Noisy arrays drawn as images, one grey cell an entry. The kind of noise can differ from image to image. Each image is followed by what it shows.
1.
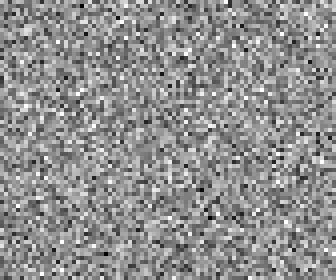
independent entries
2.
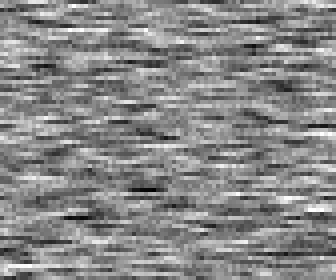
streaked along the rows
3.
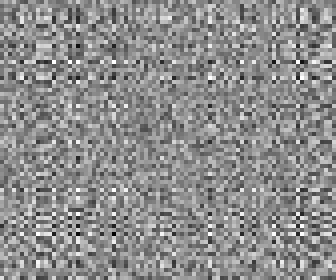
low rank plus noise
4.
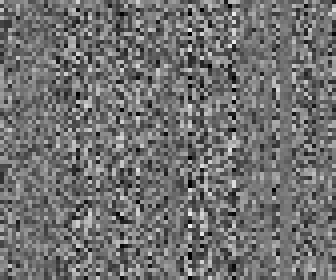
columns of uneven size
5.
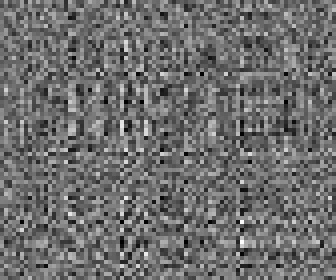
low rank plus noise
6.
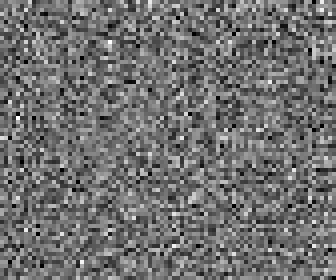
low rank plus noise
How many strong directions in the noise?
five to eight
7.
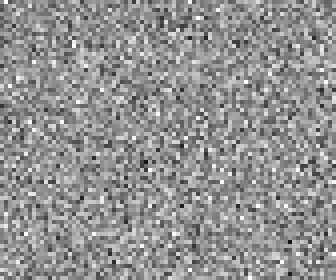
independent entries
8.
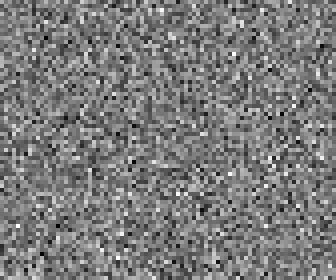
independent entries
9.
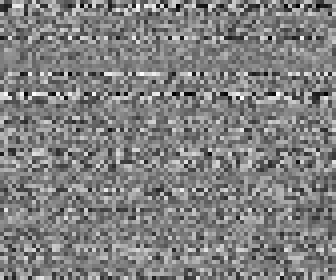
rows of uneven size
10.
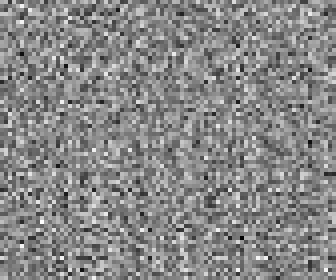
low rank plus noise
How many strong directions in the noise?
three or four
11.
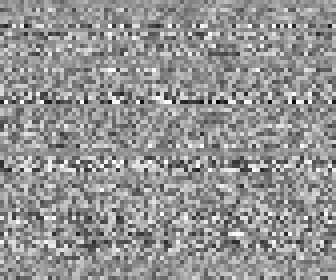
rows of uneven size
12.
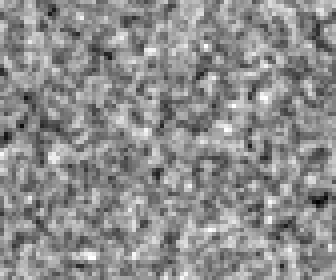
blotchy
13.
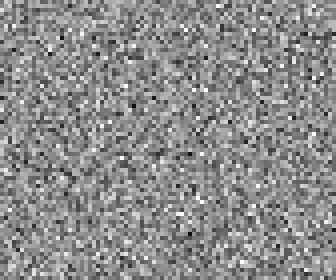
independent entries
